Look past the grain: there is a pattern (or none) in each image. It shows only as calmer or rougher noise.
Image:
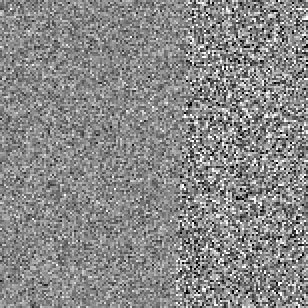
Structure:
a sharp edge
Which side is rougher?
right
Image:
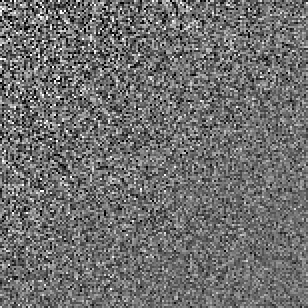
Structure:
a smooth slope
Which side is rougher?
top left
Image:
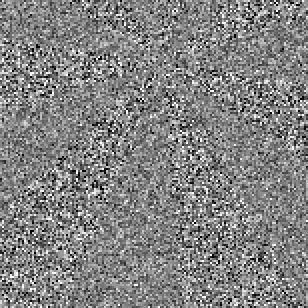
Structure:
spokes from one point
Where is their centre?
top middle
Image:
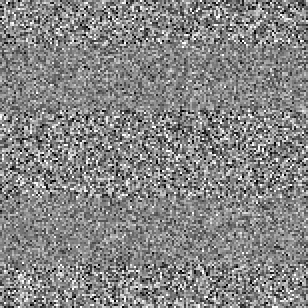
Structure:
horizontal stripes
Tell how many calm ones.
2
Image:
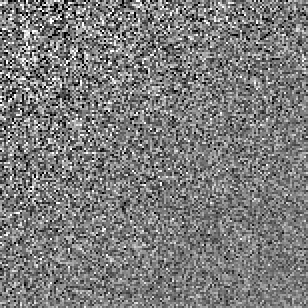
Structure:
a smooth slope
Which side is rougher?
top left
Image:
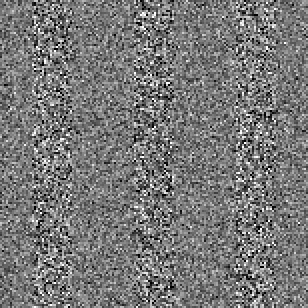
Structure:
vertical stripes
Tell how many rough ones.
3
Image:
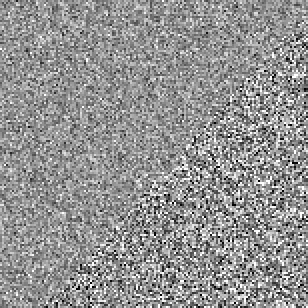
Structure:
a sharp edge
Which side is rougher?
bottom right
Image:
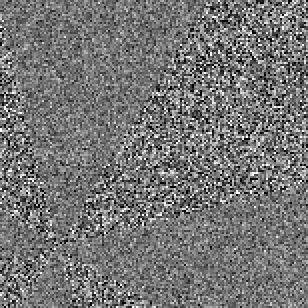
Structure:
spokes from one point
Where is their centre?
bottom left
